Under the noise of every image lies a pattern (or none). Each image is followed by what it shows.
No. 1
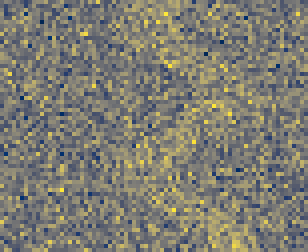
a wavy band
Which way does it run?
top to bottom
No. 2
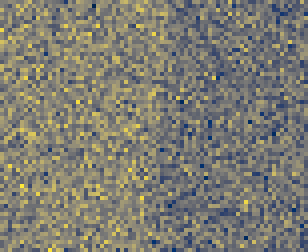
a sharp edge
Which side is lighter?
left
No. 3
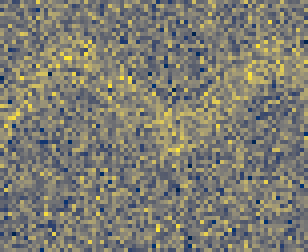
a wavy band
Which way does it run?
left to right
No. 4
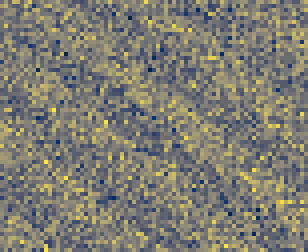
diagonal stripes
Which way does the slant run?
top left to bottom right
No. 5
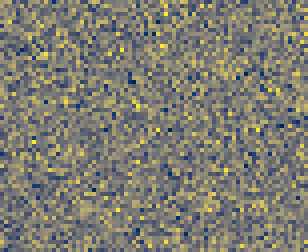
only noise
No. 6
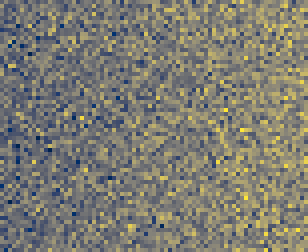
a smooth slope
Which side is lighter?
right
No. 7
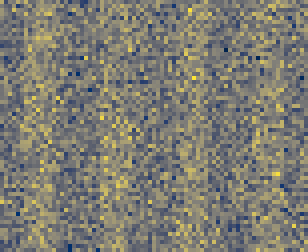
vertical stripes
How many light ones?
4
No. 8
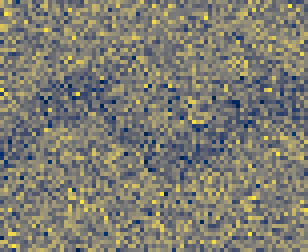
a wavy band
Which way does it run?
left to right
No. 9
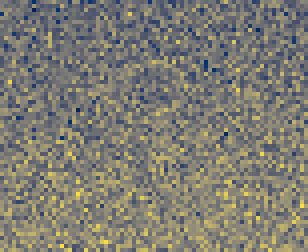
a smooth slope
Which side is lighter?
bottom
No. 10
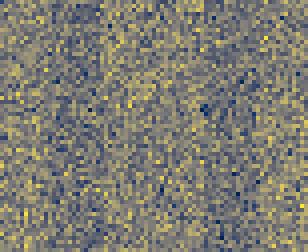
vertical stripes
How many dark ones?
2
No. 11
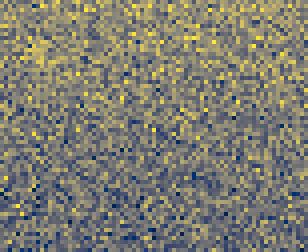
a smooth slope
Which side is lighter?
top
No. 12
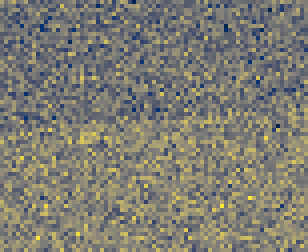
a sharp edge
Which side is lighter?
bottom
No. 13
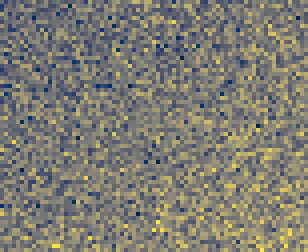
a smooth slope
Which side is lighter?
bottom right
